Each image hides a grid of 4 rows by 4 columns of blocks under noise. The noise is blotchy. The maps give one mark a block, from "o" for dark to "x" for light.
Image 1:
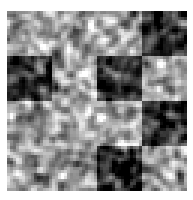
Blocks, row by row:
x x x o
o x o x
x x x o
x x o x
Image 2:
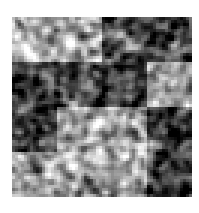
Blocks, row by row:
x x o o
o o o x
o x x o
x x x o
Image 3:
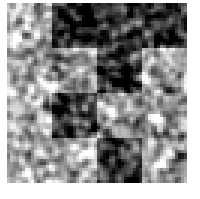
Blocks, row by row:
x o o o
x x o x
x o x x
x x o x
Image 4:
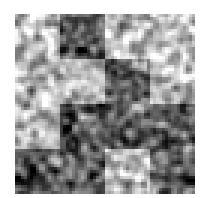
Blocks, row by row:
x o x x
x x o x
x o o o
o o x o
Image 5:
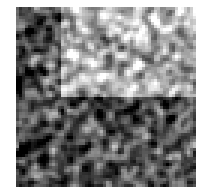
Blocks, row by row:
o x x x
o x x x
o o o o
o o o o
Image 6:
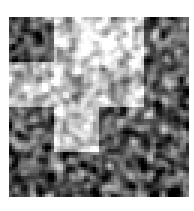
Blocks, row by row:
o x x o
x x x o
o x o o
o o o o
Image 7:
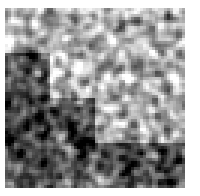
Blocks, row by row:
x x x x
o x x x
o o x x
o o o o
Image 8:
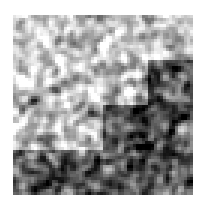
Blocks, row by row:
x x x x
x x x o
x x o o
o o o o
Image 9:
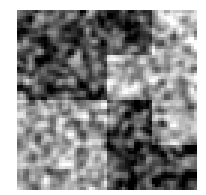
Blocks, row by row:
o o o x
o o x x
x x o x
x x o o
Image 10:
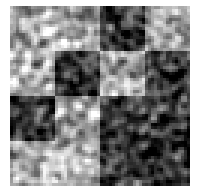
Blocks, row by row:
x x o x
x o x o
o x o o
x x o o
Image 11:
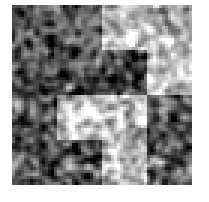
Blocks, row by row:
o o x x
o o o x
o x x o
o o x o
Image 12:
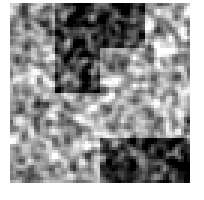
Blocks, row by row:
x o o x
x o x x
x x x x
x x o o
